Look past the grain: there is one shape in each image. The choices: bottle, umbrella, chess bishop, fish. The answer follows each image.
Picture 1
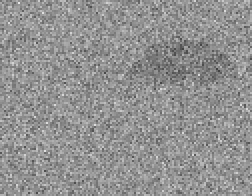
umbrella
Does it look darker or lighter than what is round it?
darker
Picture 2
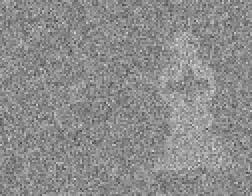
chess bishop
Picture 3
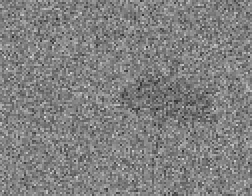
umbrella
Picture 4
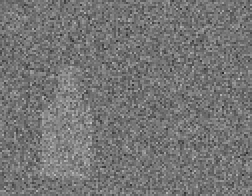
bottle
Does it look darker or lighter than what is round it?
lighter
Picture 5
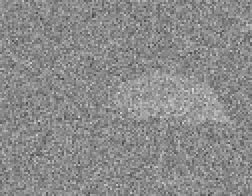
umbrella
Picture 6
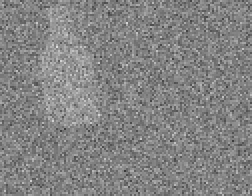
bottle
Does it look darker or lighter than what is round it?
lighter
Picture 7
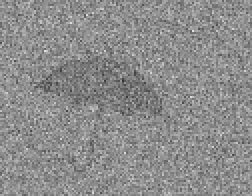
umbrella
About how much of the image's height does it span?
two thirds
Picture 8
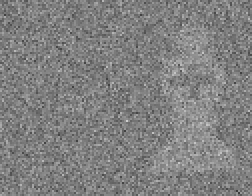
chess bishop
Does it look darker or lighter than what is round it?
lighter
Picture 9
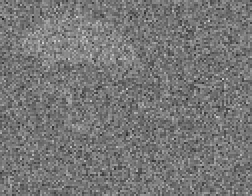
umbrella
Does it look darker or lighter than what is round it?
lighter
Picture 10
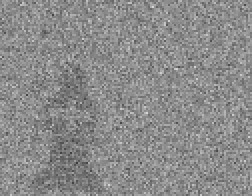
chess bishop
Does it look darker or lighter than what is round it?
darker
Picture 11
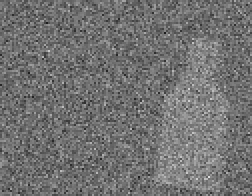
bottle
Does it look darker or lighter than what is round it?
lighter
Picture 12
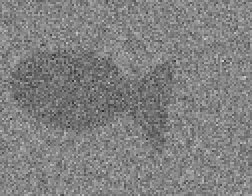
fish
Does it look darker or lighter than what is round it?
darker
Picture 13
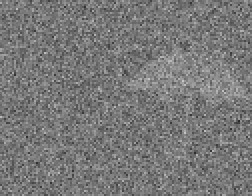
umbrella
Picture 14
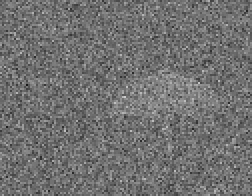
umbrella
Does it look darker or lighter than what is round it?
lighter
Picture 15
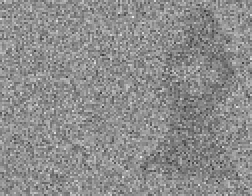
chess bishop
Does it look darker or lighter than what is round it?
darker
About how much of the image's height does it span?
nearly all
